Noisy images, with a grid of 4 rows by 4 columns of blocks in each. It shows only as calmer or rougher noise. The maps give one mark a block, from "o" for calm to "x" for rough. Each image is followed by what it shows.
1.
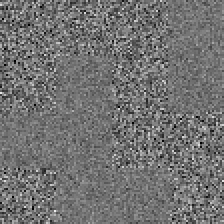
xxxo
xoxo
ooxx
xoox
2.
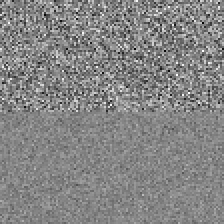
xxxx
xxxx
oooo
oooo
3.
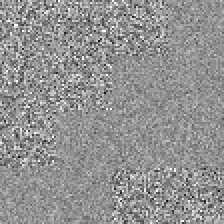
xxxo
xxoo
xooo
ooxx
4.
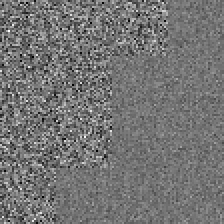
xxxo
xxoo
xxoo
xooo
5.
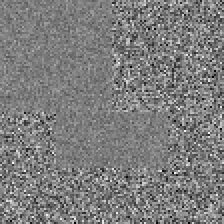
ooxx
ooxx
xoox
xxxx
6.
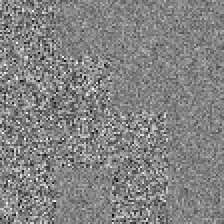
xooo
xxoo
xxxo
xoxo
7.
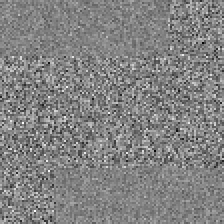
ooox
xxxx
xxxx
xooo
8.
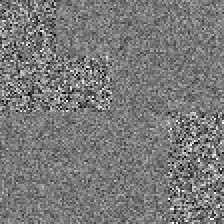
xooo
xxoo
ooox
ooox
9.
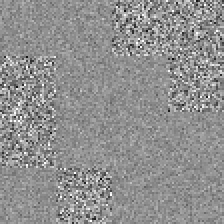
ooxx
xoox
xooo
oxoo
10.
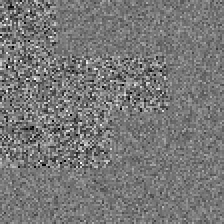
xooo
xxxo
xxoo
oooo
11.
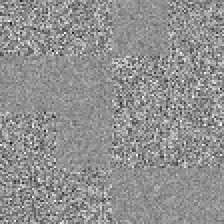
xxox
ooxx
xoxx
xxoo
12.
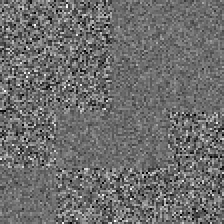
xxoo
xxoo
xoox
oxxx
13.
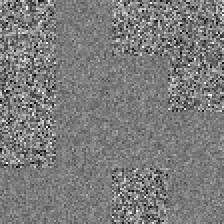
xoxx
xoox
xooo
ooxo
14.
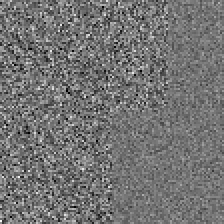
xxxo
xxxo
xxoo
xxoo
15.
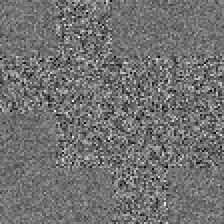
oxoo
xxxx
oxxx
ooxo
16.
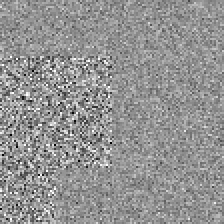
oooo
xxoo
xxoo
xooo
